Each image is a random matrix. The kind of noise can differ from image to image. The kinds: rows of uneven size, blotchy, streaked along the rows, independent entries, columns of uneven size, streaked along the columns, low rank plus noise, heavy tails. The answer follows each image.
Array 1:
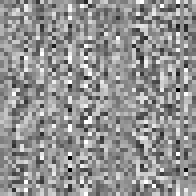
columns of uneven size
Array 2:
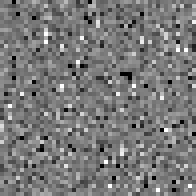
heavy tails
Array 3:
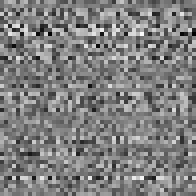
rows of uneven size
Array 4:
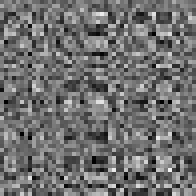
low rank plus noise
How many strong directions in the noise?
one
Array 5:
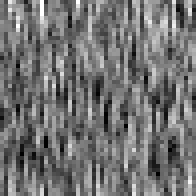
streaked along the columns
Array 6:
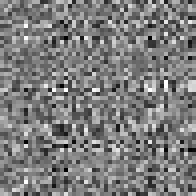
low rank plus noise
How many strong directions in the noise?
two
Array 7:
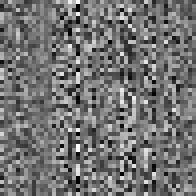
columns of uneven size
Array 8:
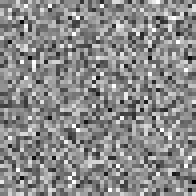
independent entries
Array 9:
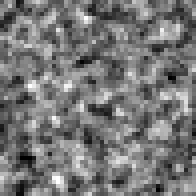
blotchy
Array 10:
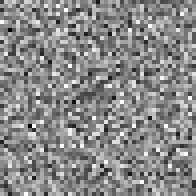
independent entries
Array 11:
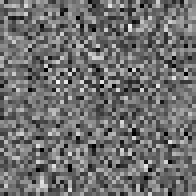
low rank plus noise
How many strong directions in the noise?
five to eight
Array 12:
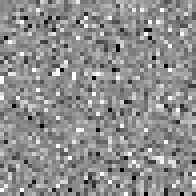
heavy tails
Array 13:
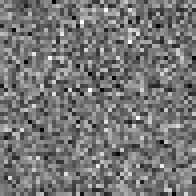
independent entries
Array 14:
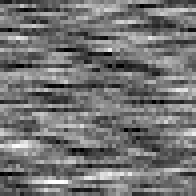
streaked along the rows
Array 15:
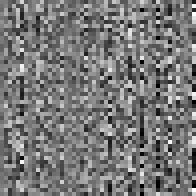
columns of uneven size
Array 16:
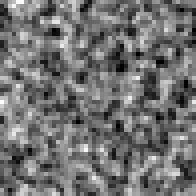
blotchy
